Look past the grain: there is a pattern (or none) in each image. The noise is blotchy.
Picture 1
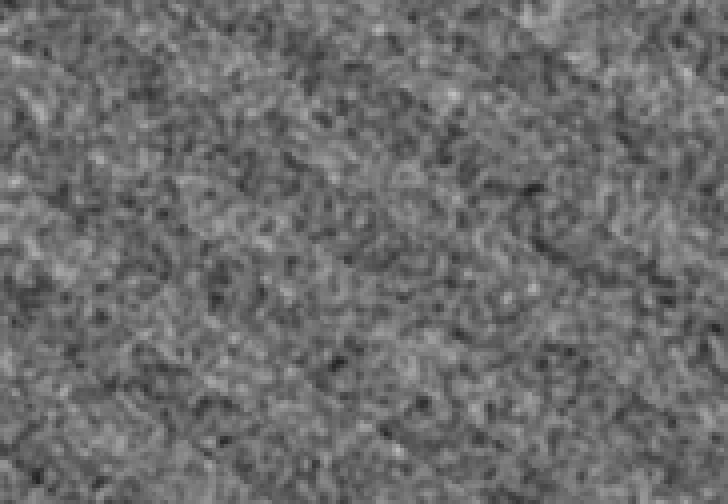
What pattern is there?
diagonal stripes
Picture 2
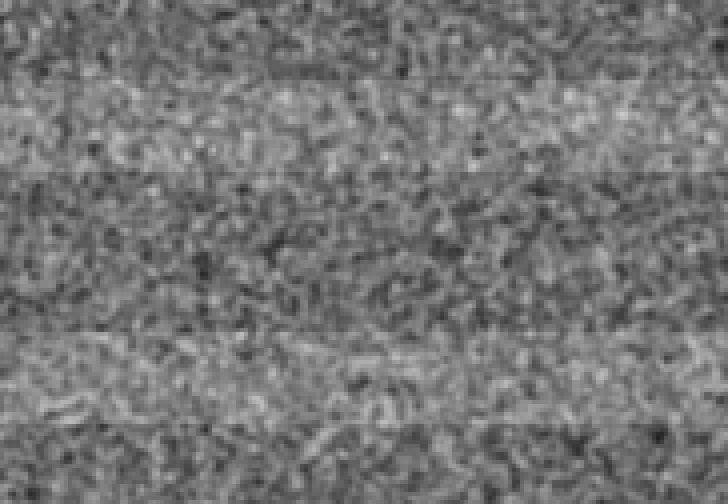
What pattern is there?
horizontal stripes
